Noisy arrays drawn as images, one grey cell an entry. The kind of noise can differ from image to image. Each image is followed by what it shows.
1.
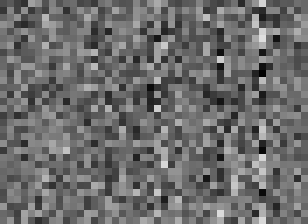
columns of uneven size
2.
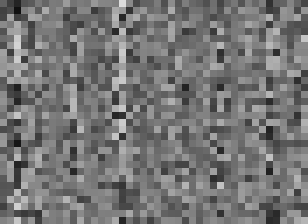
columns of uneven size
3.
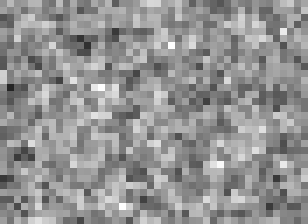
blotchy
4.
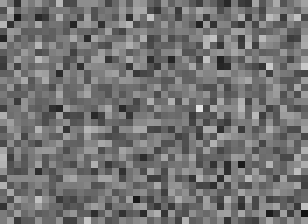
low rank plus noise
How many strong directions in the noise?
three or four
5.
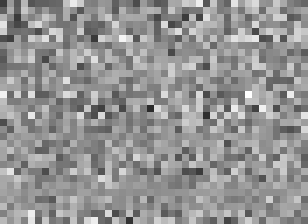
rows of uneven size
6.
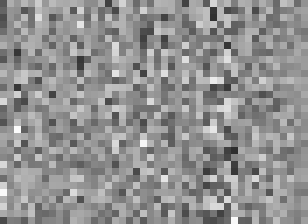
columns of uneven size
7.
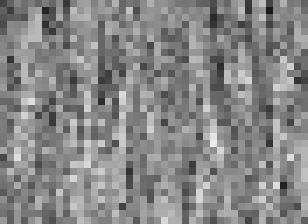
streaked along the columns
